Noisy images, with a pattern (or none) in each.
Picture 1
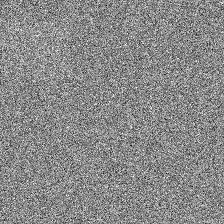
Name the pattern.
one block
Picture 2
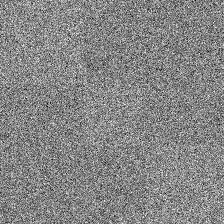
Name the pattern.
blocks along the diagonal
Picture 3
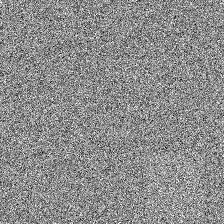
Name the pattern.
one block
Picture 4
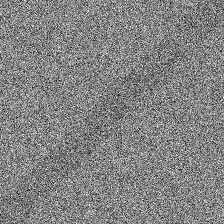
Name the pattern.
a diagonal band
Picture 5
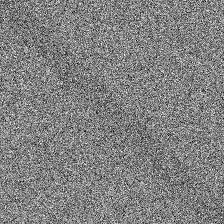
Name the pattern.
a diagonal band
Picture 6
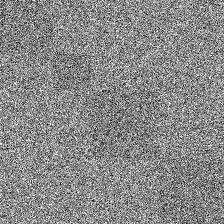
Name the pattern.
blocks along the diagonal
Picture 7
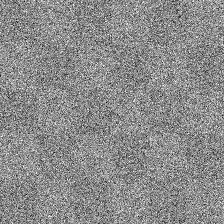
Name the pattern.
a checkerboard
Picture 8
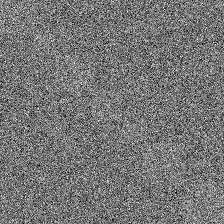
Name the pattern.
blocks along the diagonal
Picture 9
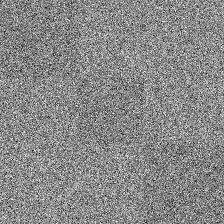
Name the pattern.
blocks along the diagonal
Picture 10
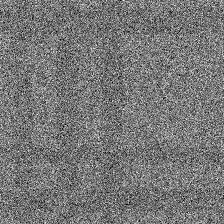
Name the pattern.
bands of rows crossing bands of columns
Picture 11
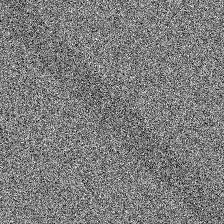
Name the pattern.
a diagonal band
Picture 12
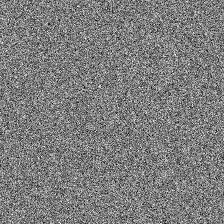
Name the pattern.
only noise
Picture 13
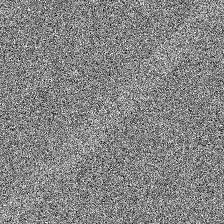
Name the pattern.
a diagonal band
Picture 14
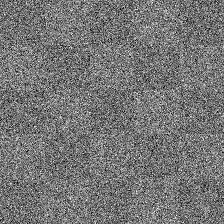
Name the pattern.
a checkerboard
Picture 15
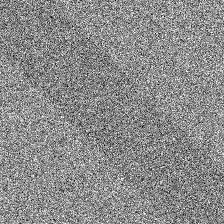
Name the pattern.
a diagonal band
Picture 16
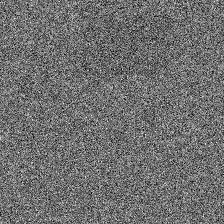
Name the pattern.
one block
